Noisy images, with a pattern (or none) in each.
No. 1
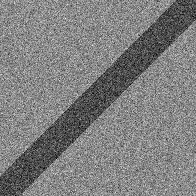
a diagonal band
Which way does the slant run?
bottom left to top right
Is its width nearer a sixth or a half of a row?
a sixth
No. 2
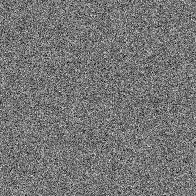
only noise
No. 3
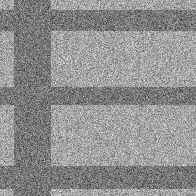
bands of rows crossing bands of columns
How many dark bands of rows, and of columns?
3 and 1
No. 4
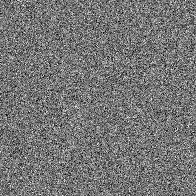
only noise
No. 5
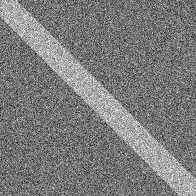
a diagonal band
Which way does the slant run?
top left to bottom right
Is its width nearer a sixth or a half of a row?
a sixth
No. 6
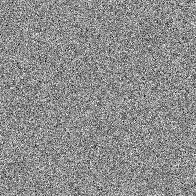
only noise
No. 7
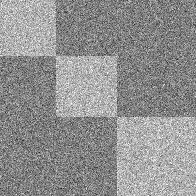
blocks along the diagonal
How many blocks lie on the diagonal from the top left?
3
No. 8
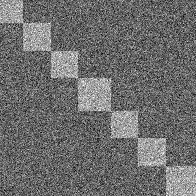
blocks along the diagonal
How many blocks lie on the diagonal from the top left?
7
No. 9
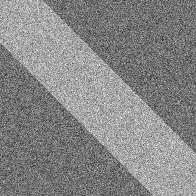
a diagonal band
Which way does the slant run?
top left to bottom right
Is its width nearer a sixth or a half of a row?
a half
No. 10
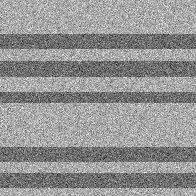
bands of rows
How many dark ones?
5
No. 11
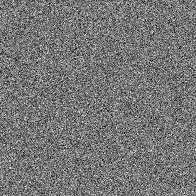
only noise
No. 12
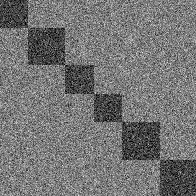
blocks along the diagonal
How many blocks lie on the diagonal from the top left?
6
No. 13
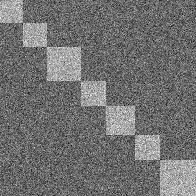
blocks along the diagonal
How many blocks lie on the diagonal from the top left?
7
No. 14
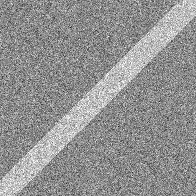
a diagonal band
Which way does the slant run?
bottom left to top right
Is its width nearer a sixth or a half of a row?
a sixth
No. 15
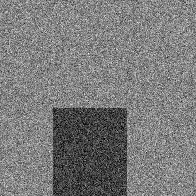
one block
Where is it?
bottom middle
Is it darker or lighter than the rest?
darker
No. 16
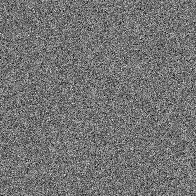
only noise
